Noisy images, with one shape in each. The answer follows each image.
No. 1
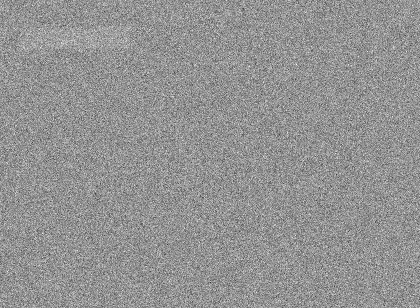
bar
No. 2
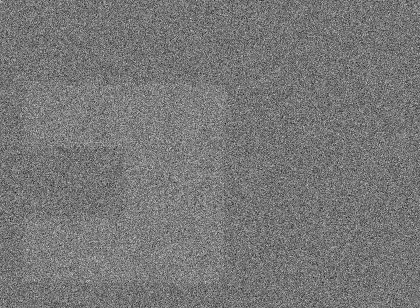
square with a notch
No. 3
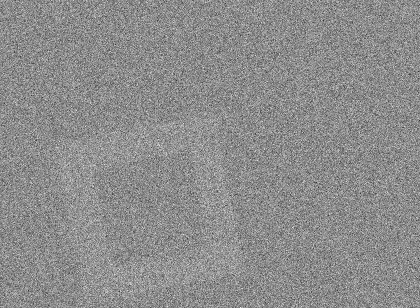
square frame
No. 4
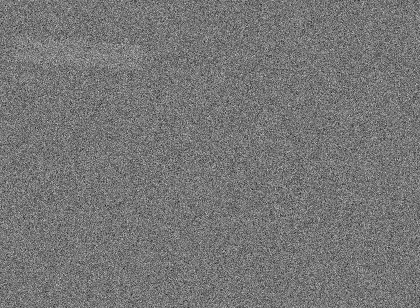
bar
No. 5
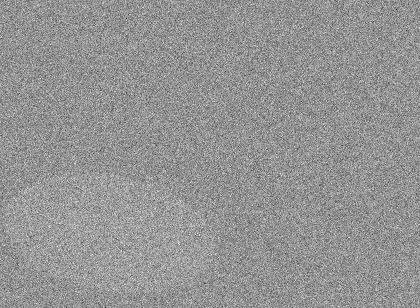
ellipse
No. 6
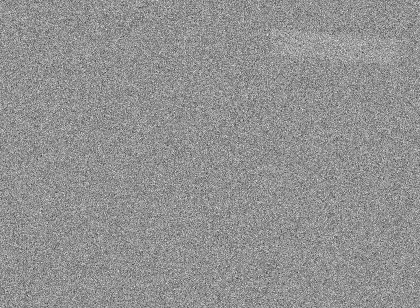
bar
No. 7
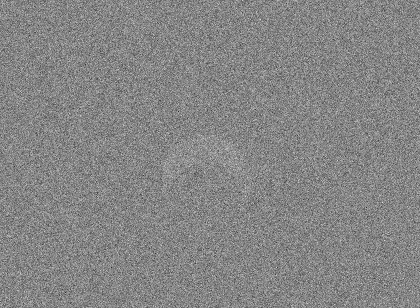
crescent
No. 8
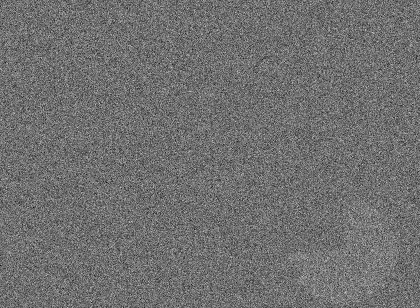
disc with a wedge cut out
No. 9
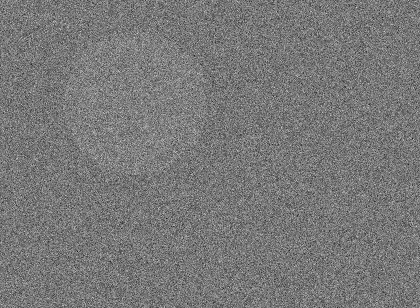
disc
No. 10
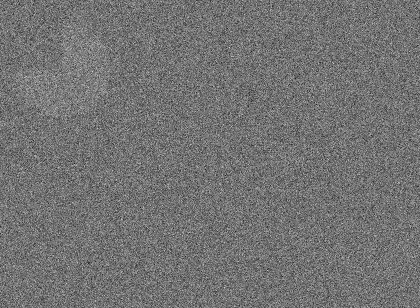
disc with a wedge cut out
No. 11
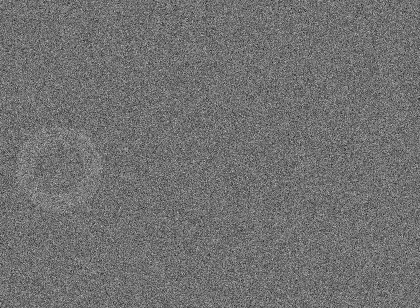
ring
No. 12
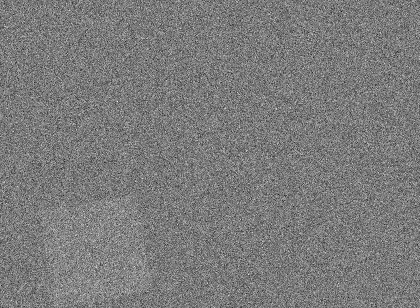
square
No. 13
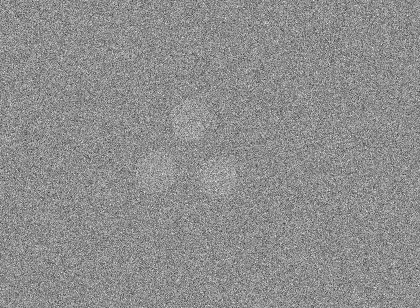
three dots
